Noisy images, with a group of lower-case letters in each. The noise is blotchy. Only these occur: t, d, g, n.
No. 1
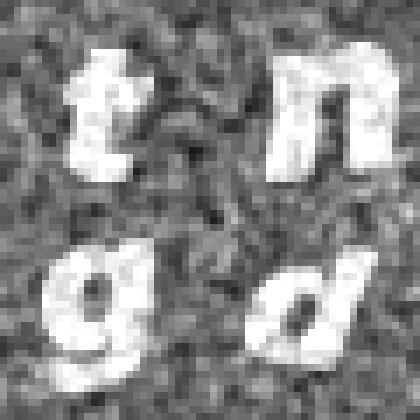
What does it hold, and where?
top left: t; top right: n; bottom left: g; bottom right: d
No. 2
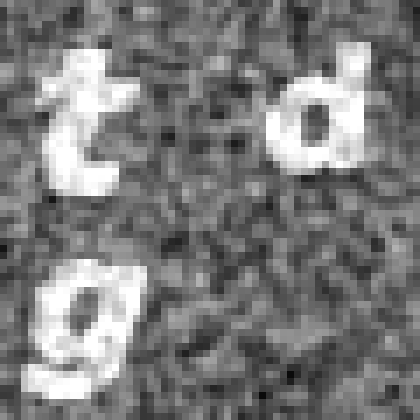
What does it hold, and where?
top left: t; top right: d; bottom left: g
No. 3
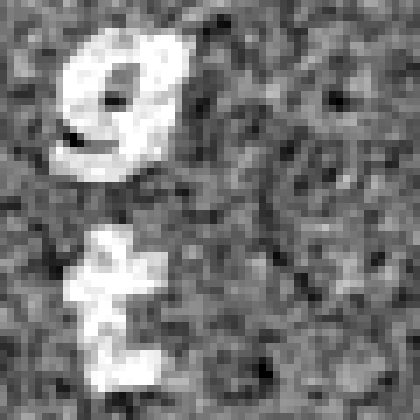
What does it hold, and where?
top left: g; bottom left: t
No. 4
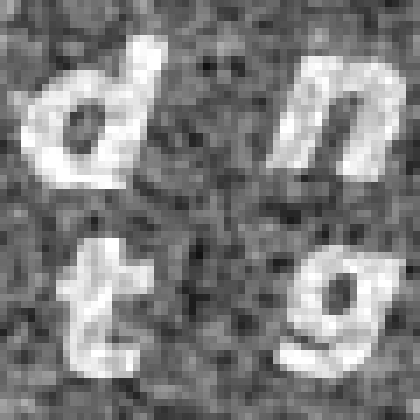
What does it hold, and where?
top left: d; top right: n; bottom left: t; bottom right: g
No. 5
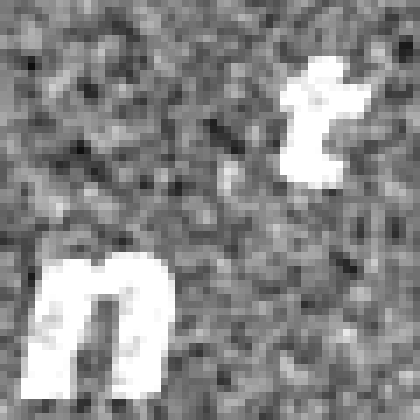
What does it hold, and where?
top right: t; bottom left: n
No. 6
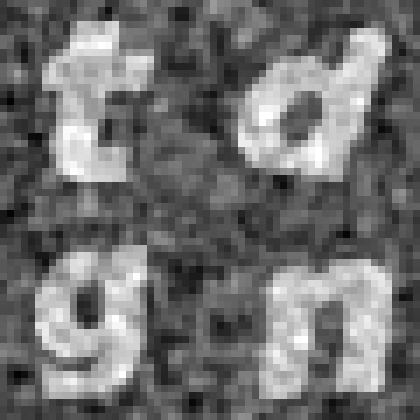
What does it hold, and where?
top left: t; top right: d; bottom left: g; bottom right: n
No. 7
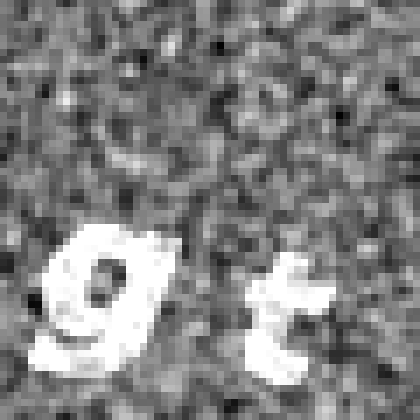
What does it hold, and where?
bottom left: g; bottom right: t
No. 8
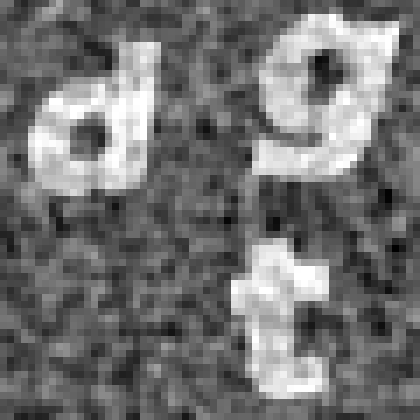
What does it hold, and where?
top left: d; top right: g; bottom right: t
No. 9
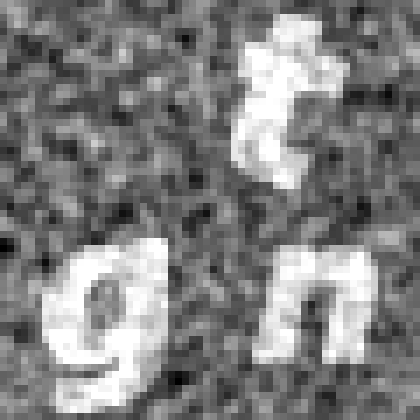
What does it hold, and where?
top right: t; bottom left: g; bottom right: n
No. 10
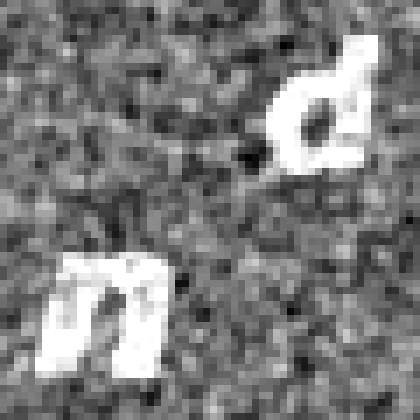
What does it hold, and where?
top right: d; bottom left: n
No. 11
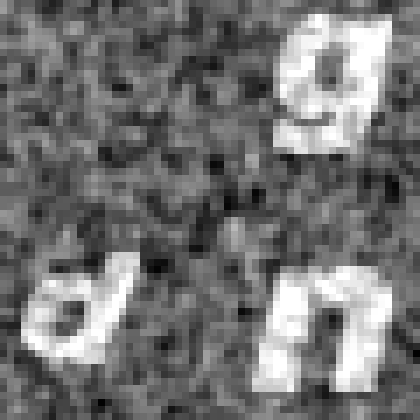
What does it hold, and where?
top right: g; bottom left: d; bottom right: n
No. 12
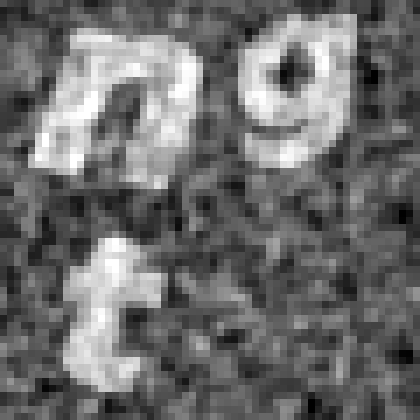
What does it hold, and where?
top left: n; top right: g; bottom left: t
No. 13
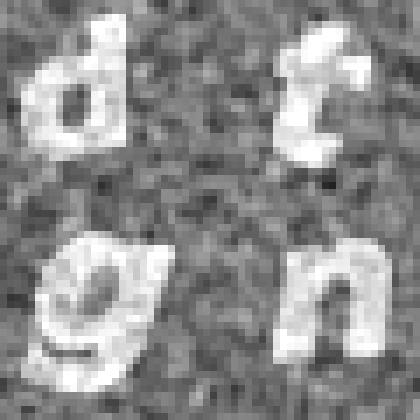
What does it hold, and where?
top left: d; top right: t; bottom left: g; bottom right: n
